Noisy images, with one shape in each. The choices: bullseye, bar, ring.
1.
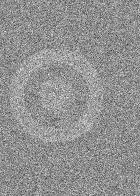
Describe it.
light bullseye
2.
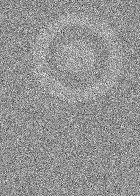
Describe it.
light bullseye
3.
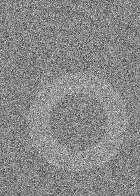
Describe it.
light ring
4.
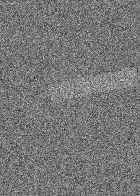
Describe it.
light bar
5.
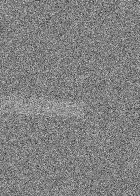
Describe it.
light bar
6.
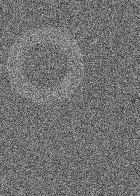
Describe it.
light ring
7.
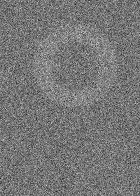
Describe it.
light ring
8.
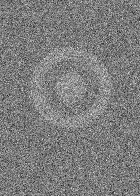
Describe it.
light bullseye
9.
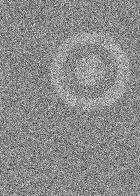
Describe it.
light bullseye
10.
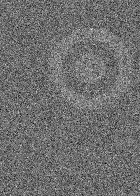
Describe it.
light bullseye
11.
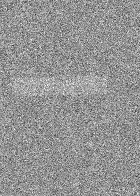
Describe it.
light bar
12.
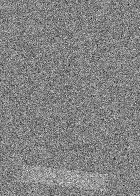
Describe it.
light bar
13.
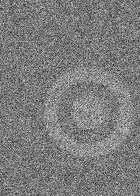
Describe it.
light bullseye
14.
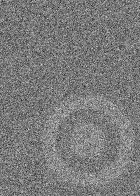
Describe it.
light bullseye
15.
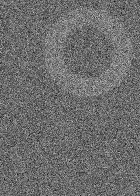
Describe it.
light ring
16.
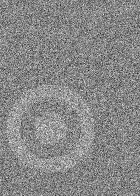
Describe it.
light bullseye
